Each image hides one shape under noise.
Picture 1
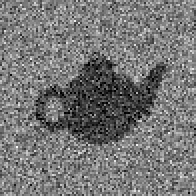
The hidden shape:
teapot
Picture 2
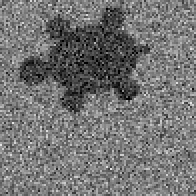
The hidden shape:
turtle
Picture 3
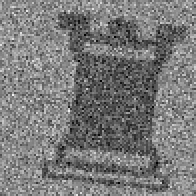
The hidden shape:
chess rook
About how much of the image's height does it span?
nearly all
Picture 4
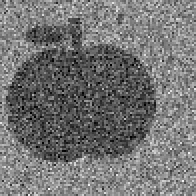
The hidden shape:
apple
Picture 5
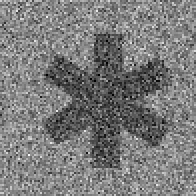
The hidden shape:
asterisk
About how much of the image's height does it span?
two thirds
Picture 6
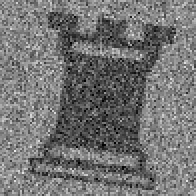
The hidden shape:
chess rook
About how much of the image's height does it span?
nearly all
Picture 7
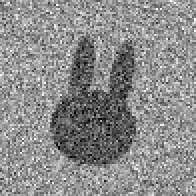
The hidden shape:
rabbit's head
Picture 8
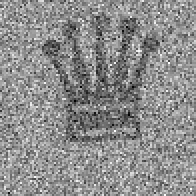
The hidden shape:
chess queen
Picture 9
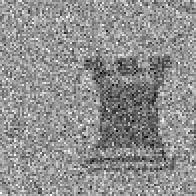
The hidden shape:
chess rook
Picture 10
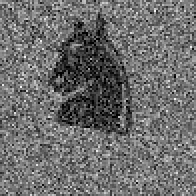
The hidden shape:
chess knight
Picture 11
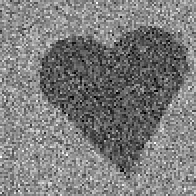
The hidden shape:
heart
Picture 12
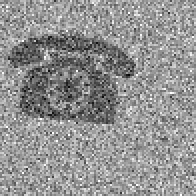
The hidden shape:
telephone
